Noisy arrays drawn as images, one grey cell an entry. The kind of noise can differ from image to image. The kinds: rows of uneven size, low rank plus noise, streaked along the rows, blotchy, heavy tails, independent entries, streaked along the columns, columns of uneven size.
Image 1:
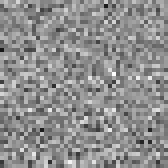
low rank plus noise
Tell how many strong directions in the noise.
two
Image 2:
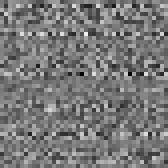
rows of uneven size
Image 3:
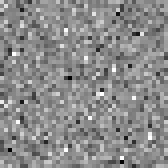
heavy tails
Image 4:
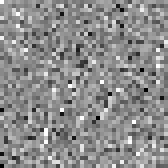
heavy tails
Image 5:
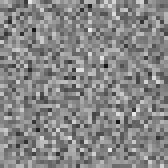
independent entries
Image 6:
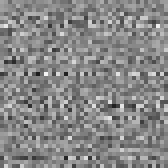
rows of uneven size
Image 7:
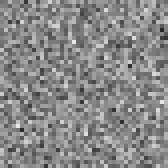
independent entries
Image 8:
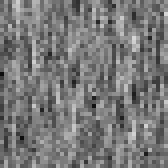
streaked along the columns
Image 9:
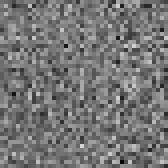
low rank plus noise
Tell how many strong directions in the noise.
two
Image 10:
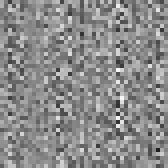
columns of uneven size
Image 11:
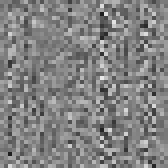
columns of uneven size
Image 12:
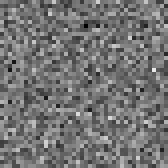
independent entries
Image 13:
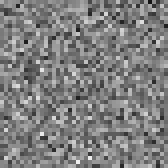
independent entries
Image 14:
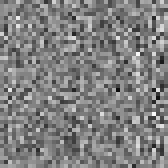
low rank plus noise
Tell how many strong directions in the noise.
two
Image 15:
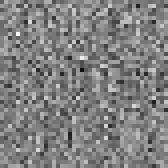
low rank plus noise
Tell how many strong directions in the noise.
one
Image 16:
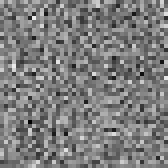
low rank plus noise
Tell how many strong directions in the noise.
five to eight
